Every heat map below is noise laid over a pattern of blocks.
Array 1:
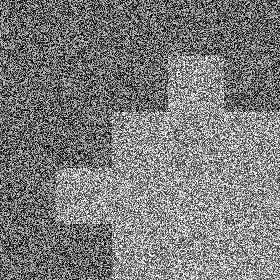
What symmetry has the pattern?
mirrored about the diagonal from the top left
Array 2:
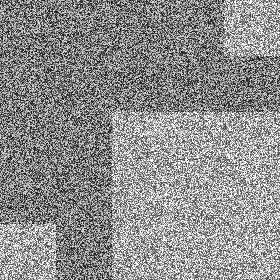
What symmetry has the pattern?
mirrored about the diagonal from the top left
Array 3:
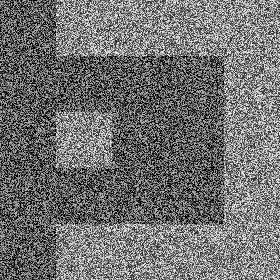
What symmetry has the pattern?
top and bottom mirror each other
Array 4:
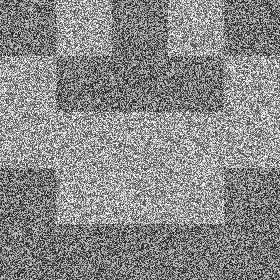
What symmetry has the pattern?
left and right mirror each other
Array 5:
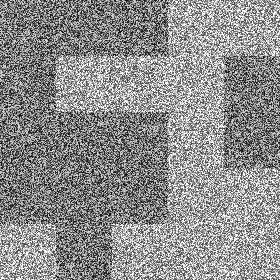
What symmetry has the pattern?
no symmetry
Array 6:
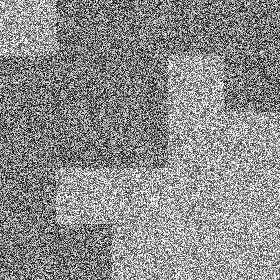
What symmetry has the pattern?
mirrored about the diagonal from the top left
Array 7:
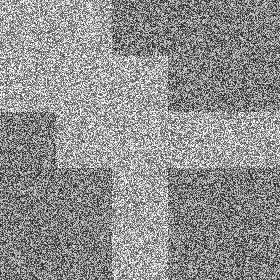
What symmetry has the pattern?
mirrored about the diagonal from the top left
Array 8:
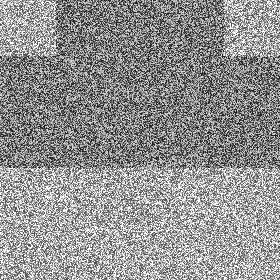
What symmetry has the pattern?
left and right mirror each other
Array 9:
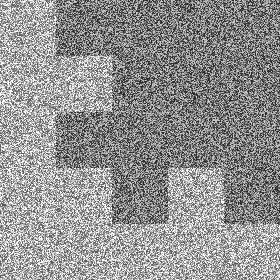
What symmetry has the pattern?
mirrored about the diagonal from the bottom left
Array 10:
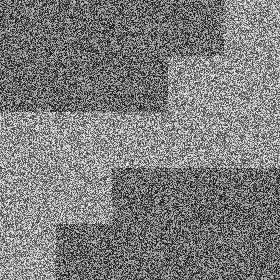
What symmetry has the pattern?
the same after a half turn
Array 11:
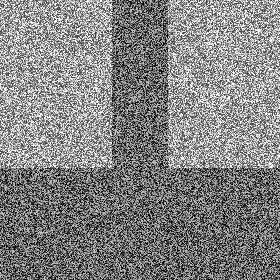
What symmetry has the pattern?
left and right mirror each other
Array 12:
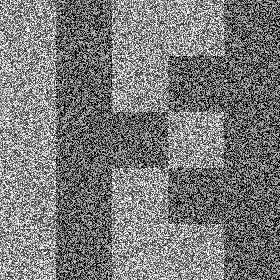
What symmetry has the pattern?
top and bottom mirror each other
